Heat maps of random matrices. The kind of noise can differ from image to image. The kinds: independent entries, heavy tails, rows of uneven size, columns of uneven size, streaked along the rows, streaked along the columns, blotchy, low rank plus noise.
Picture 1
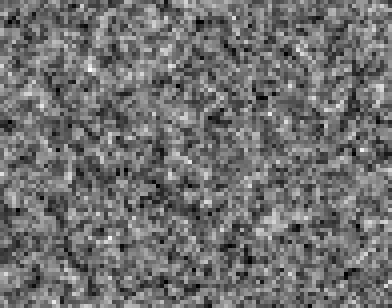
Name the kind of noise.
blotchy
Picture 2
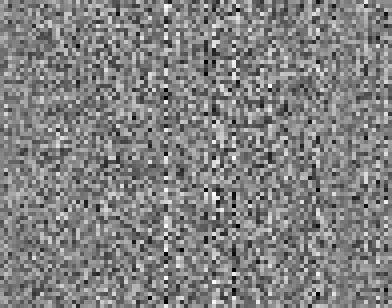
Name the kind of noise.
columns of uneven size
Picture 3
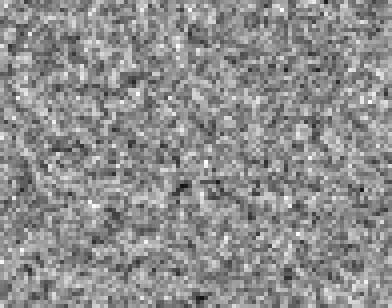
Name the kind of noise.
blotchy
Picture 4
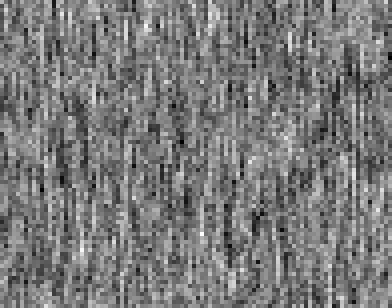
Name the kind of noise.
streaked along the columns
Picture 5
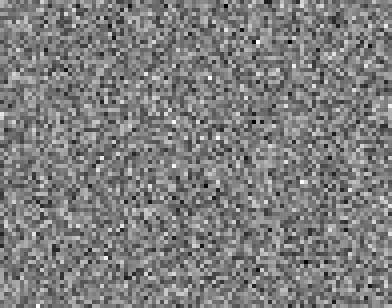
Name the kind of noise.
independent entries
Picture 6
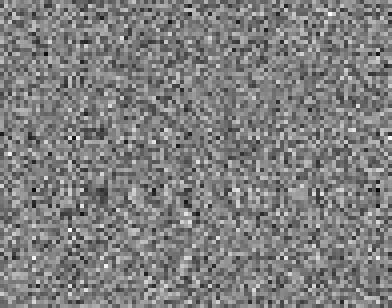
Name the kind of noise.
low rank plus noise
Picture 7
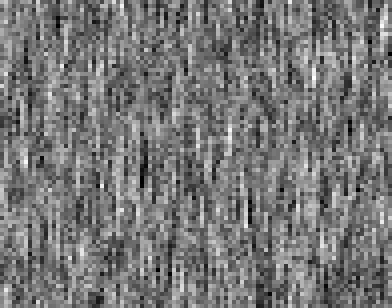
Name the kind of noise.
streaked along the columns
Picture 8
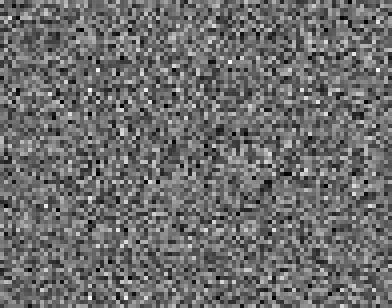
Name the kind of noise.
low rank plus noise
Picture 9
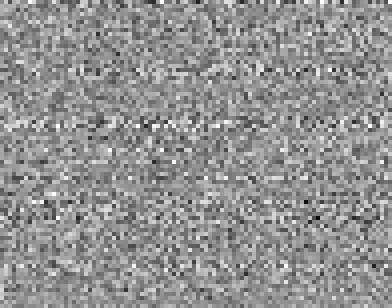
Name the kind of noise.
rows of uneven size
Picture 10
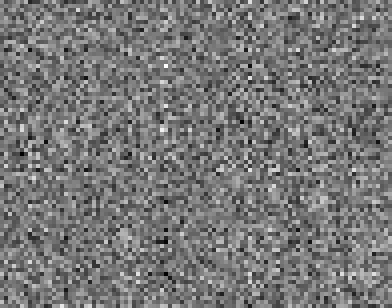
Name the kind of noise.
low rank plus noise
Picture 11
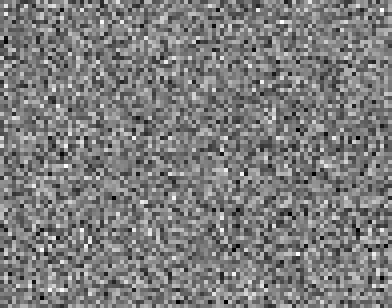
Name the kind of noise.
low rank plus noise
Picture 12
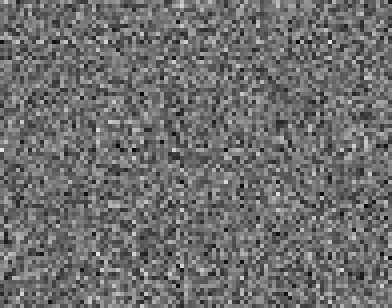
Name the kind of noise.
low rank plus noise
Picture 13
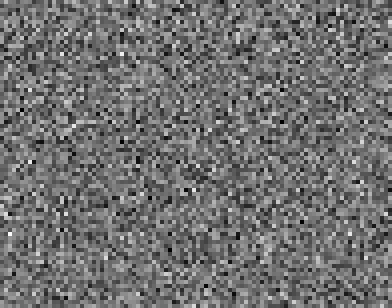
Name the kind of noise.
low rank plus noise
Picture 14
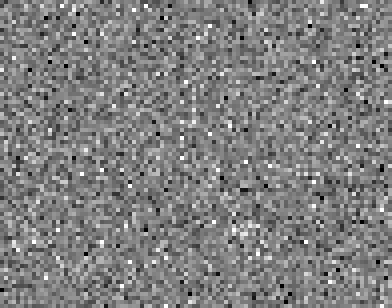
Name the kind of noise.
heavy tails
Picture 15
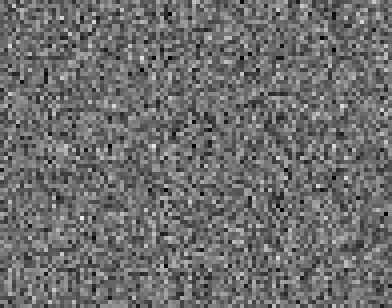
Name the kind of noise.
low rank plus noise
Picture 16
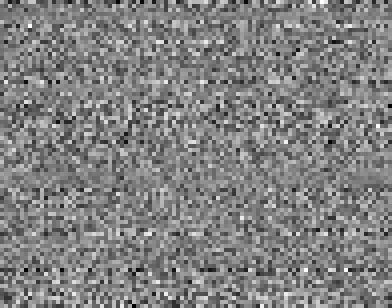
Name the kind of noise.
rows of uneven size
